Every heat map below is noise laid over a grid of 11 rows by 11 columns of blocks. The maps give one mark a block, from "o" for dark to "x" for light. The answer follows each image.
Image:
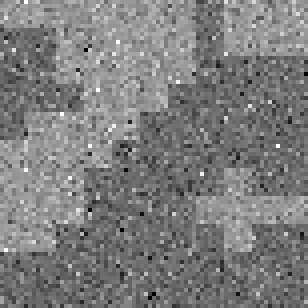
x x x x x x x o x x x
o o x x x x x o x x x
o o x x x x x o o o o
o o o x x x o o o o o
o x x x x o o o o o o
x x x x o o o o o o o
x x x o o o o o x o o
x x x o o o o x x x x
x x o o o o o o x o o
o o o o o o o o o o o
o o o o o o o o o o o
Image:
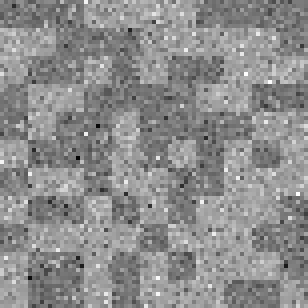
o o o x x x x o o o o
x x o o o x x x x x o
x o o x o x o o x x x
o x x o o o o x x o o
o x o o x o o o o x x
x o o o x o x o x o x
o x x o x x o o x x x
x o o x o x o x x x o
o x x x x o x x x o o
x o o x o x o x x x o
x o o x o x x x o o x
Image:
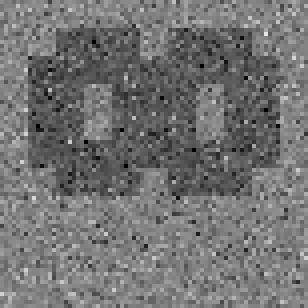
x x x x x x x x x x x
x x o o o x o o o x x
x o o o o o o o o o x
x o o x o o o x o o x
x o o x o o o x o o x
x o o o o o o o o o x
x x o o o x o o o x x
x x x x x x x x x x x
x x x x x x x x x x x
x x x x x x x x x x x
x x x x x x x x x x x
